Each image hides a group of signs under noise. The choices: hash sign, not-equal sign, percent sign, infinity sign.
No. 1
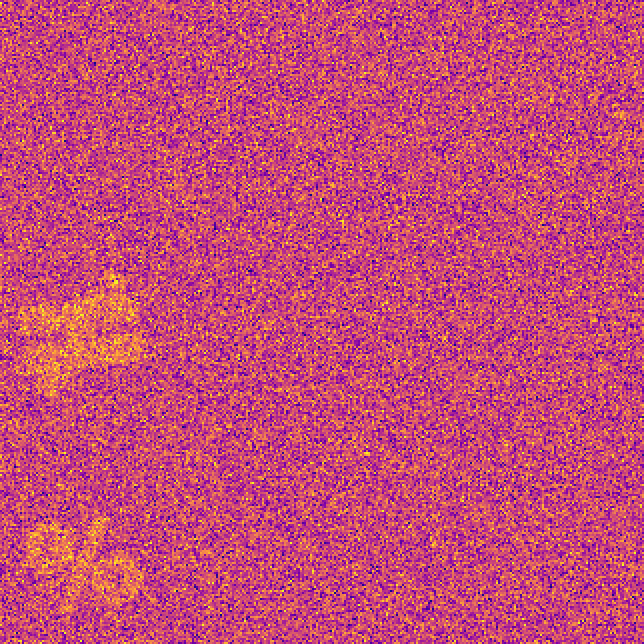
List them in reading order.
middle left: not-equal sign; bottom left: percent sign
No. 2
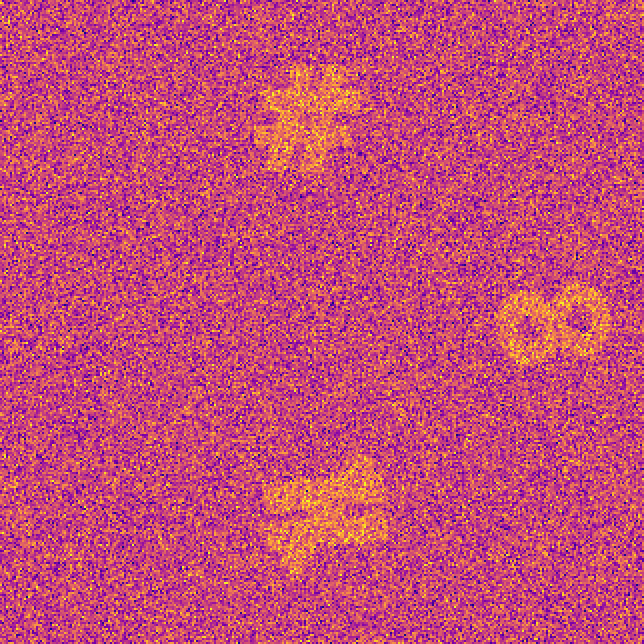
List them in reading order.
top middle: hash sign; middle right: infinity sign; bottom middle: not-equal sign
